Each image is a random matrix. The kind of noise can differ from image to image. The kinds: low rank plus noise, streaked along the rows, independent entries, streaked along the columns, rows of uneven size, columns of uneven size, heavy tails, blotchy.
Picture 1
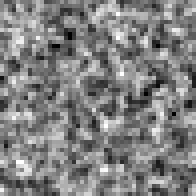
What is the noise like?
blotchy
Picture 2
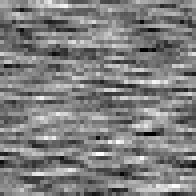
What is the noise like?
streaked along the rows
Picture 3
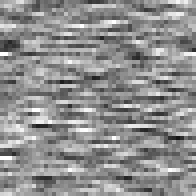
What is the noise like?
streaked along the rows
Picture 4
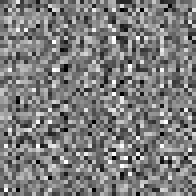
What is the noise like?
low rank plus noise
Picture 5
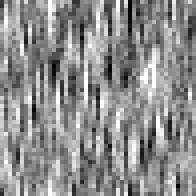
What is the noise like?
streaked along the columns
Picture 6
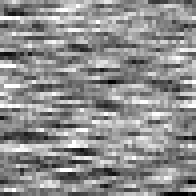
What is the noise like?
streaked along the rows
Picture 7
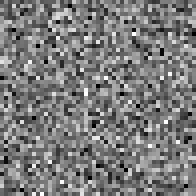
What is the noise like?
independent entries
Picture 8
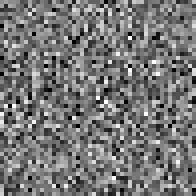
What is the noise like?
low rank plus noise
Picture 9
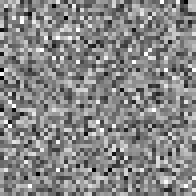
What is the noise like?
independent entries
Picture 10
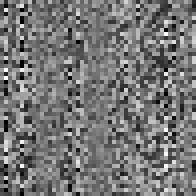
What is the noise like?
columns of uneven size
